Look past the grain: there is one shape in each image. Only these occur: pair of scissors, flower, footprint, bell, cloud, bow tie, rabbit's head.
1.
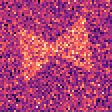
bow tie
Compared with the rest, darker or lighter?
lighter
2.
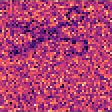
pair of scissors
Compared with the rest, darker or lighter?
darker
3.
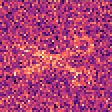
pair of scissors
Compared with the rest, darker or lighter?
lighter
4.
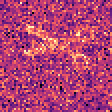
pair of scissors
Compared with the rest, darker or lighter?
lighter
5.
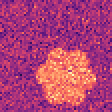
flower
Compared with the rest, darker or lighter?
lighter
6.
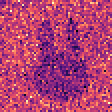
rabbit's head
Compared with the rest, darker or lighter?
darker
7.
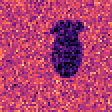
footprint
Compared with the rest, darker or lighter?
darker
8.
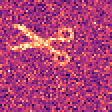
pair of scissors
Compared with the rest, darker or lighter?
lighter
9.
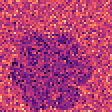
flower
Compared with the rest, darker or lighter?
darker
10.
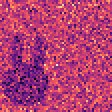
rabbit's head
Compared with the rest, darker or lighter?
darker
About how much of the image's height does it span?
two thirds
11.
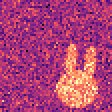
rabbit's head
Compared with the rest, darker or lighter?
lighter
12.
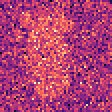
footprint
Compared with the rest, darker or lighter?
lighter
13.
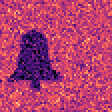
bell
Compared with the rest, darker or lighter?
darker
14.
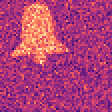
bell
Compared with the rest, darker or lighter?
lighter
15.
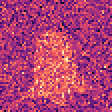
bell
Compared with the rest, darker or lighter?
lighter
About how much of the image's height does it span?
two thirds
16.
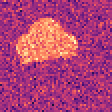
cloud
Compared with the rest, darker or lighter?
lighter
